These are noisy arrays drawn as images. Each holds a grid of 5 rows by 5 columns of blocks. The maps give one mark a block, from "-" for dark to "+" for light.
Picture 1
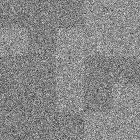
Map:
- - - + +
+ - + + +
- - + - -
- - + - +
- - - + +
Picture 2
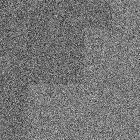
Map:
- - - - +
- - - + +
- - - + +
- + + + +
- + + + +
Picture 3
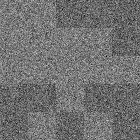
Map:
+ + - - -
+ + + + -
+ + + + +
- - + - -
- + - + -
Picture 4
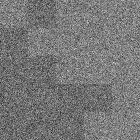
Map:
+ - + + +
- + + + +
- - + + +
- - - - +
- - - + +
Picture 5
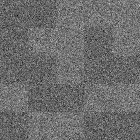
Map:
- - + + +
- + + - +
- - + - -
+ - - + +
- + + - -
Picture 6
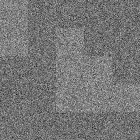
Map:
+ - - - -
+ - + - -
- - + + -
- - + + +
- - - - -
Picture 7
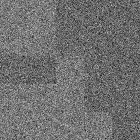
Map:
+ + - - -
+ + - - -
- - + - -
+ + + - -
+ + + + -
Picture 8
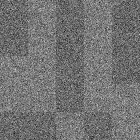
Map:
- + - + -
- + - + -
+ + - + -
+ + - + +
- - + - +
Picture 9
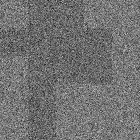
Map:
+ - - + +
- - - - +
+ - - - +
+ - + + +
+ - + + +
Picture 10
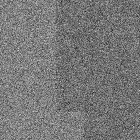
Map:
+ + - - -
+ + - - -
+ + - - -
+ + - - -
+ + + - -
